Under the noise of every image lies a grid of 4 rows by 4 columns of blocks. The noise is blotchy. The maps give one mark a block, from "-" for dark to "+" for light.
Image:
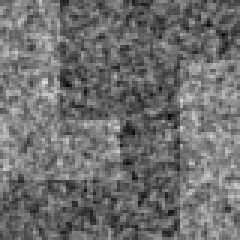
+ - - -
+ - - +
+ + - +
- - - +
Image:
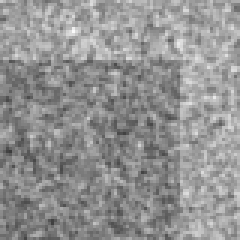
+ + + +
- - - +
- - - +
- - - +
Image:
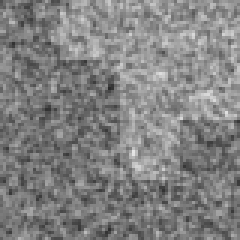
- + + +
- - + +
- - + -
- - - -
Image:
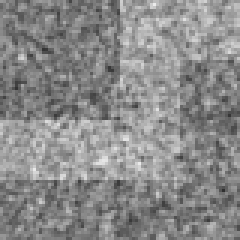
- - + +
- - + -
+ + + -
- - - -
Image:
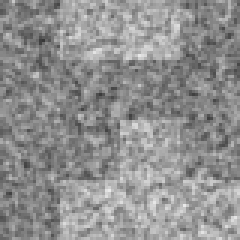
- + + -
- - - -
- - + -
- + + +
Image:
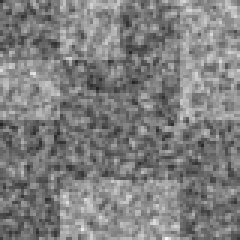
- + - +
+ - - +
- - - -
- + + -
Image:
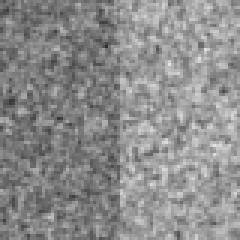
- - + +
- - + +
- - + +
- - + +
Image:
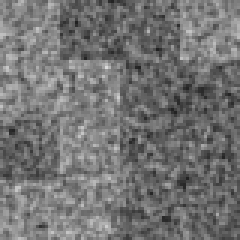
+ - - +
+ + - -
- + - -
+ + - -
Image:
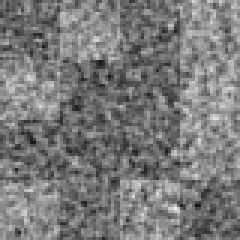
- + - +
+ - - +
- - - +
+ - + -
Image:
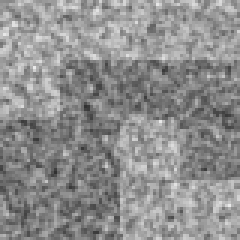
+ + + +
+ - - -
- - + -
- - + +
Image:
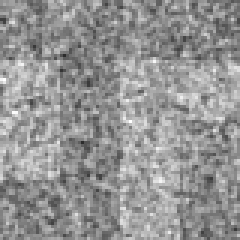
- - - -
+ - + +
+ - + -
- - + -
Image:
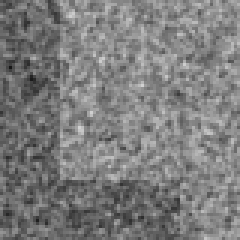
- + + +
- + + +
- + + +
- - - +
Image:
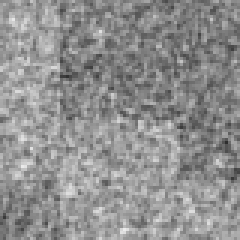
+ - - -
+ - - -
+ + + -
- + + +
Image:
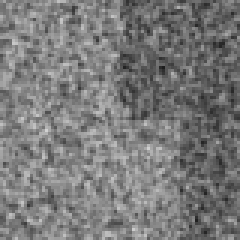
+ + - -
+ + - -
+ + + -
+ + + -
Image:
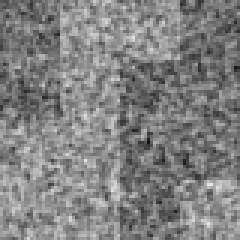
- + + -
- + - -
+ + - -
+ + - +
